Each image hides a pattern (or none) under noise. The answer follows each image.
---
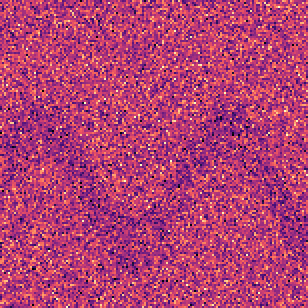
a wavy band
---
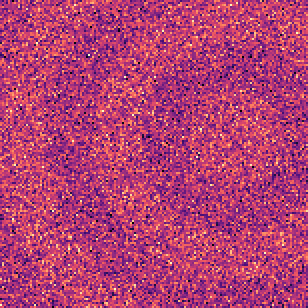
rings round one point
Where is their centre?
middle right
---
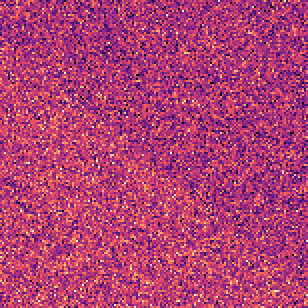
a sharp edge
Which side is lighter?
bottom left
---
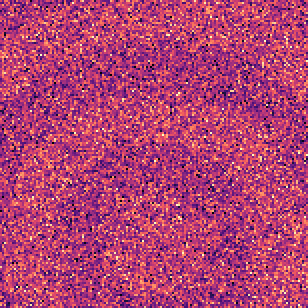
rings round one point
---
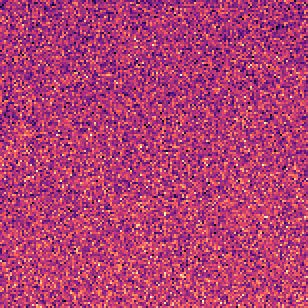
a smooth slope
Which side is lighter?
bottom
